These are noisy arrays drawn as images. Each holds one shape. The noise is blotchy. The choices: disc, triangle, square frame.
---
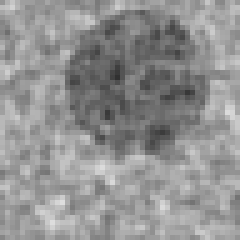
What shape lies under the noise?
disc
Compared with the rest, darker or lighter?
darker
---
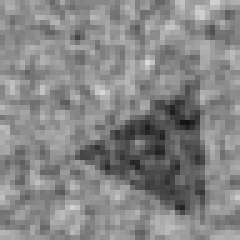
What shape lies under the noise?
triangle
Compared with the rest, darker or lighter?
darker
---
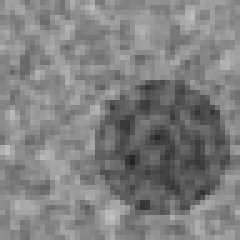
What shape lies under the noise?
disc
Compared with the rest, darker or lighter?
darker
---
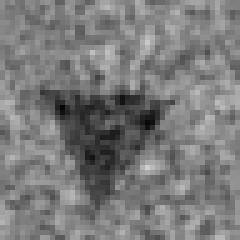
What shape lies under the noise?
triangle
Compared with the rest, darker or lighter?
darker
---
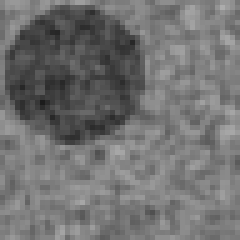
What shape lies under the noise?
disc
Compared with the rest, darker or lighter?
darker
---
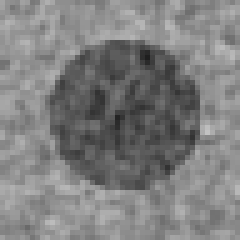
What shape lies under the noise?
disc
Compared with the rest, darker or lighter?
darker
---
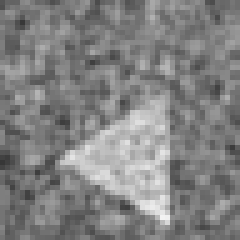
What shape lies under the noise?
triangle
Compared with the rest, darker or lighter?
lighter
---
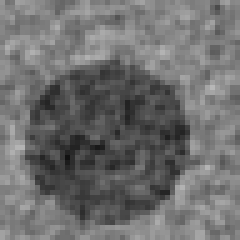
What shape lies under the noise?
disc
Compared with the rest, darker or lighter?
darker
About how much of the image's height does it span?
two thirds
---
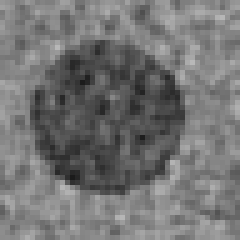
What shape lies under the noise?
disc
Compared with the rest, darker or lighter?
darker
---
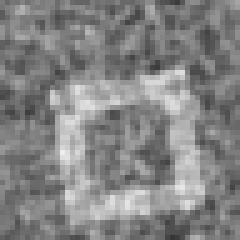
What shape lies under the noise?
square frame
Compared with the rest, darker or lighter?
lighter
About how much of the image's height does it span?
two thirds
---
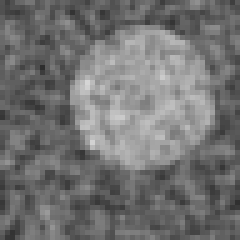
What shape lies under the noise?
disc
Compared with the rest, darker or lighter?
lighter
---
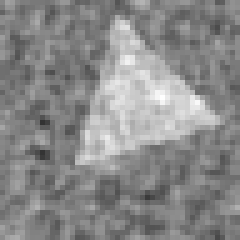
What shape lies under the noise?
triangle
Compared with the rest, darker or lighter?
lighter
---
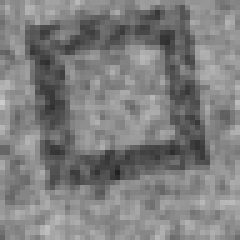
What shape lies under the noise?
square frame
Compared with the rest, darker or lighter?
darker
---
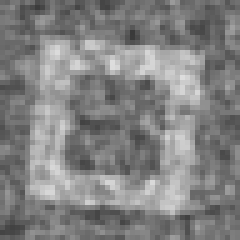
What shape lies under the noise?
square frame
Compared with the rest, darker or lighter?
lighter
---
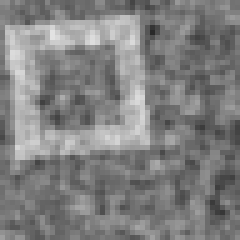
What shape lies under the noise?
square frame
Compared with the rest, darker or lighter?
lighter
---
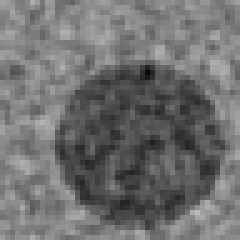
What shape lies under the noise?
disc
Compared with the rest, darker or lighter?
darker
